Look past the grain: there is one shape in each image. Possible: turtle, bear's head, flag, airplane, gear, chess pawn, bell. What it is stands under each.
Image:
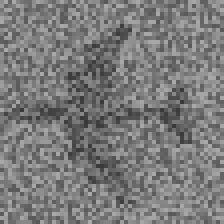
airplane
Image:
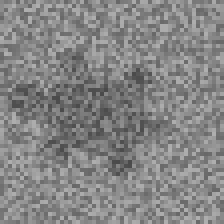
turtle
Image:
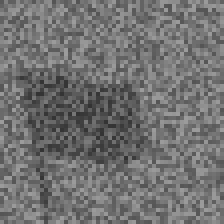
flag
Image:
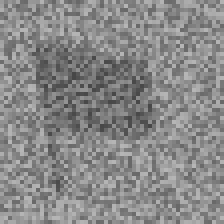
flag
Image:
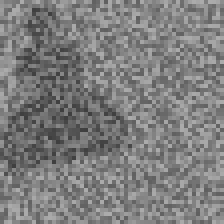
chess pawn
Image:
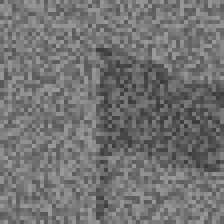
flag
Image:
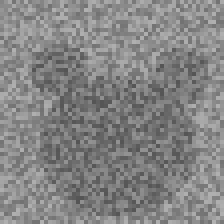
bear's head
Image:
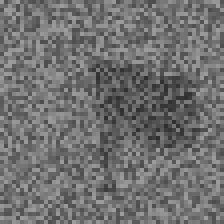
flag
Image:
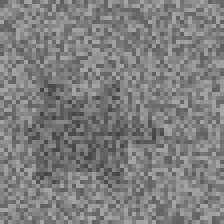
turtle
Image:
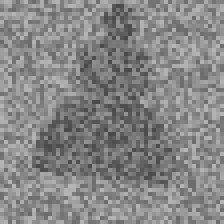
chess pawn
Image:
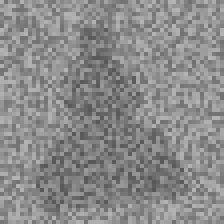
chess pawn
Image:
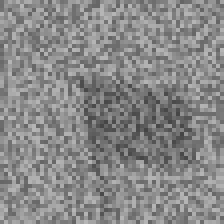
flag
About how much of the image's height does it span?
two thirds
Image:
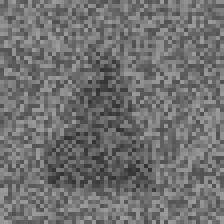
chess pawn
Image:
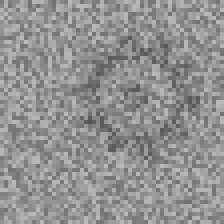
gear
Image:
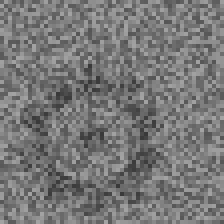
gear
